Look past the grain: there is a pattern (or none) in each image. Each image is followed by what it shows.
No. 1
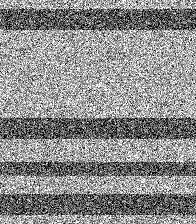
bands of rows
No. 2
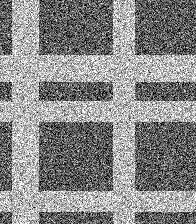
bands of rows crossing bands of columns
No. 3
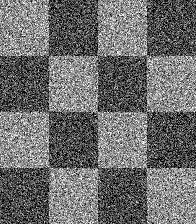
a checkerboard
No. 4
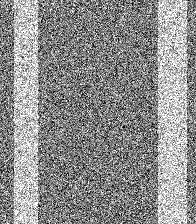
bands of columns
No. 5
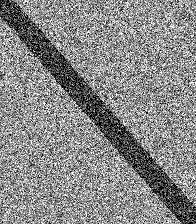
a diagonal band
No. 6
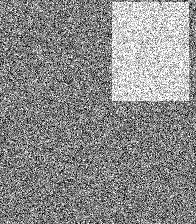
one block
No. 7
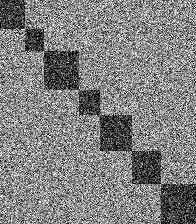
blocks along the diagonal
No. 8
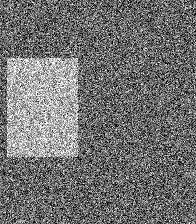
one block
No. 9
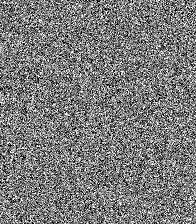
only noise
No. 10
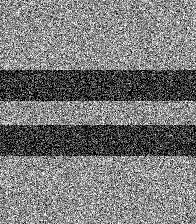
bands of rows
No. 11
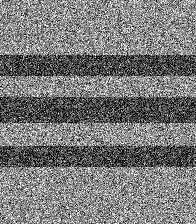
bands of rows
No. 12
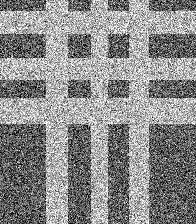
bands of rows crossing bands of columns
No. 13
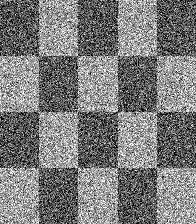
a checkerboard
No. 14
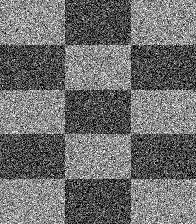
a checkerboard
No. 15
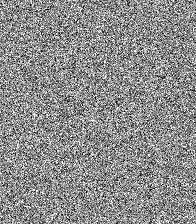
only noise
